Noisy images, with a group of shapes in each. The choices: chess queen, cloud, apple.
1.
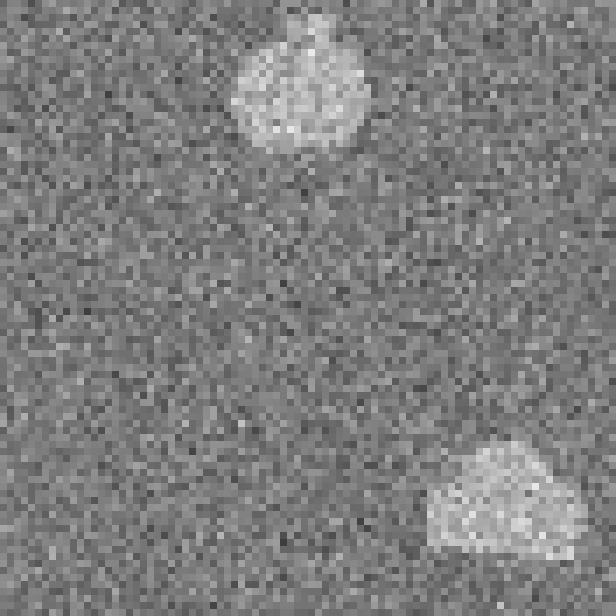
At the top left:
nothing
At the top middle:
apple
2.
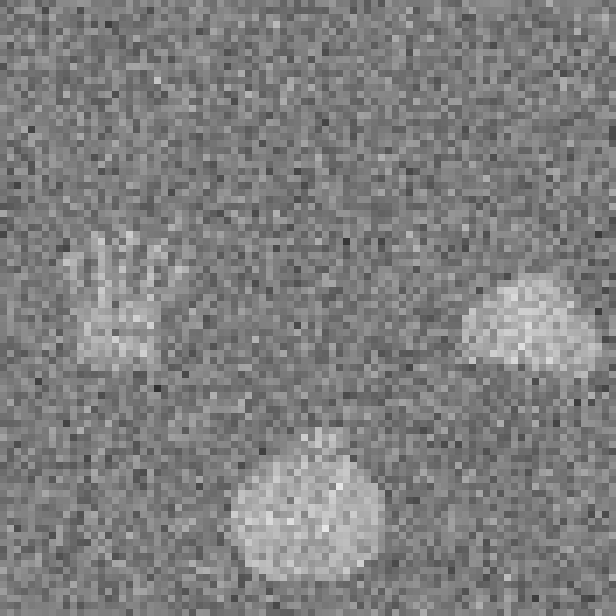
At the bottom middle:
apple
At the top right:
nothing
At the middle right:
cloud
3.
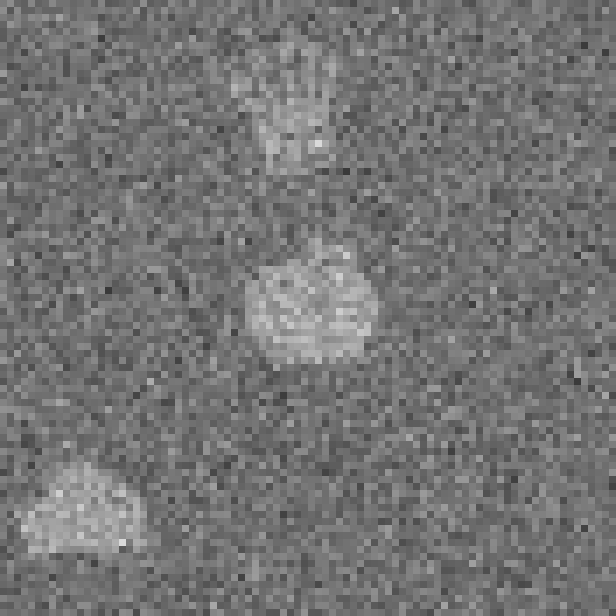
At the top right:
nothing
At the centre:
apple
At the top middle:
chess queen
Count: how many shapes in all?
3
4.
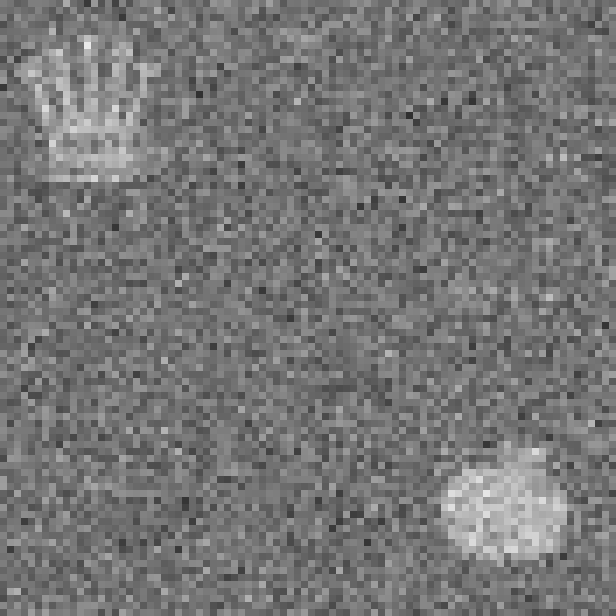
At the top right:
nothing
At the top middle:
nothing
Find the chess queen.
top left
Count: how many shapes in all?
2
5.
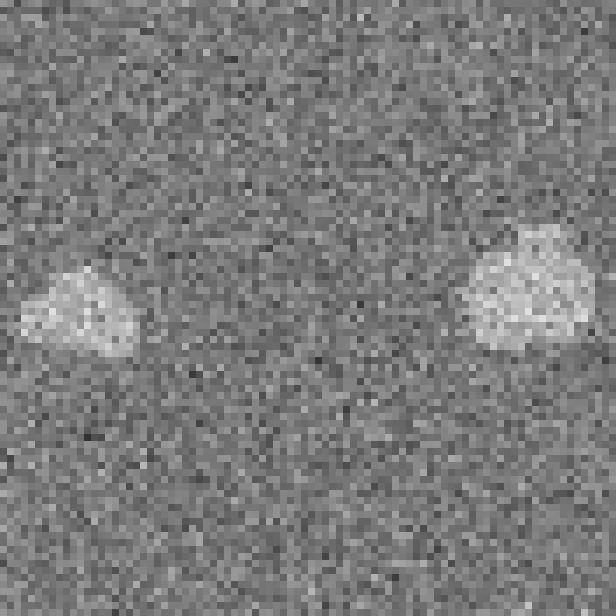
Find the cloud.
middle left
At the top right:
nothing
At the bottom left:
nothing
